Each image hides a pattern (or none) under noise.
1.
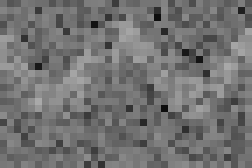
a wavy band
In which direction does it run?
left to right
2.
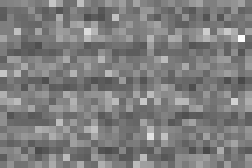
horizontal stripes
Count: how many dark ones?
5
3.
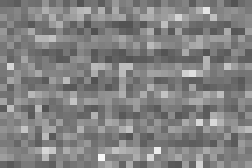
horizontal stripes
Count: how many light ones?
6
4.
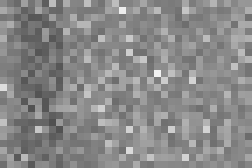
one vertical stripe
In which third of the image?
left
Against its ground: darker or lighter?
darker
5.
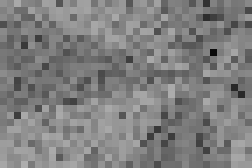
spokes from one point
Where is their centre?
middle right
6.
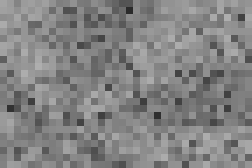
spokes from one point
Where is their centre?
bottom left
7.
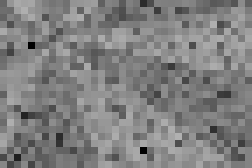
spokes from one point
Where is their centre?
top left
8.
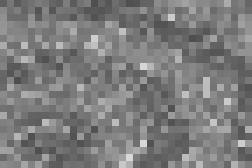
rings round one point
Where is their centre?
bottom left
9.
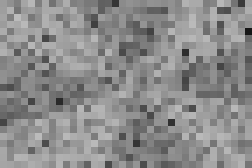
spokes from one point
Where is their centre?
centre
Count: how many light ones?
4
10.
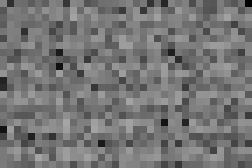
horizontal stripes
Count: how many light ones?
6
